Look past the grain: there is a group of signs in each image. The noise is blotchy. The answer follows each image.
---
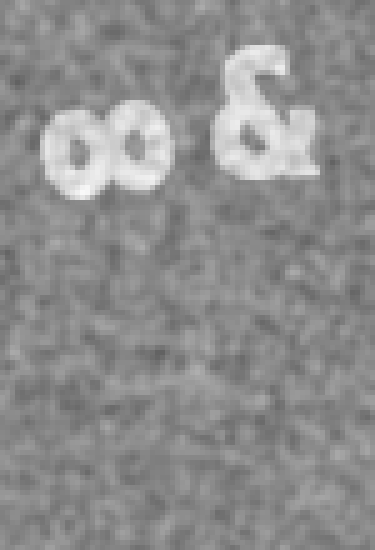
top left: infinity sign; top right: ampersand
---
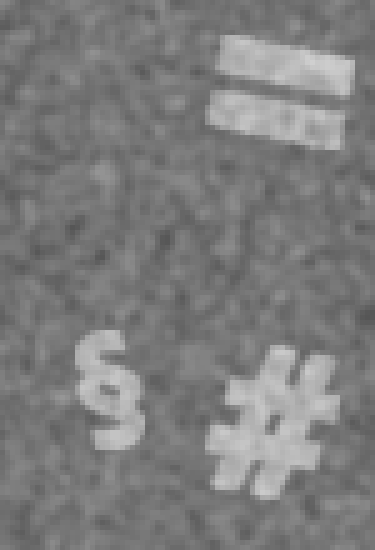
top right: equals sign; bottom left: section sign; bottom right: hash sign
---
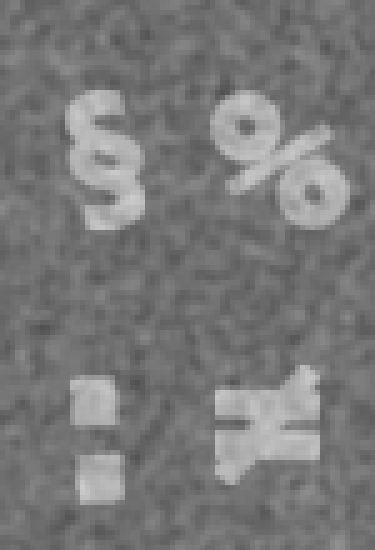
top left: section sign; top right: percent sign; bottom left: colon; bottom right: not-equal sign
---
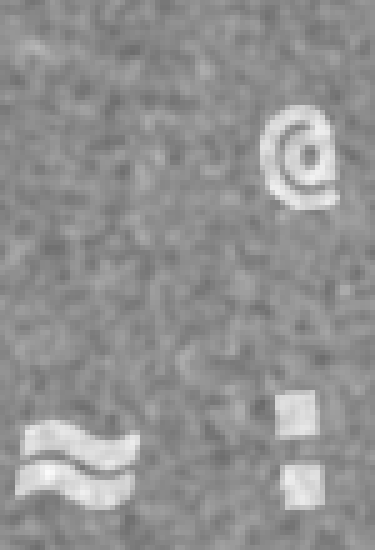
top right: at sign; bottom left: approximately sign; bottom right: colon
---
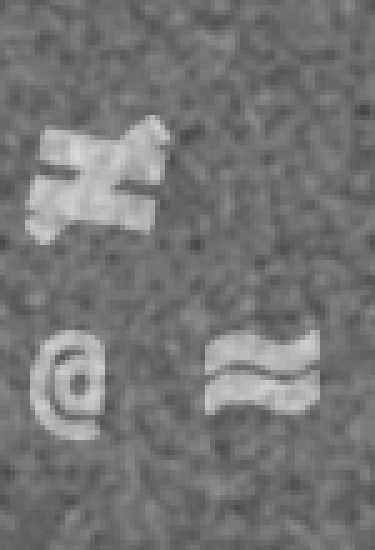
top left: not-equal sign; bottom left: at sign; bottom right: approximately sign
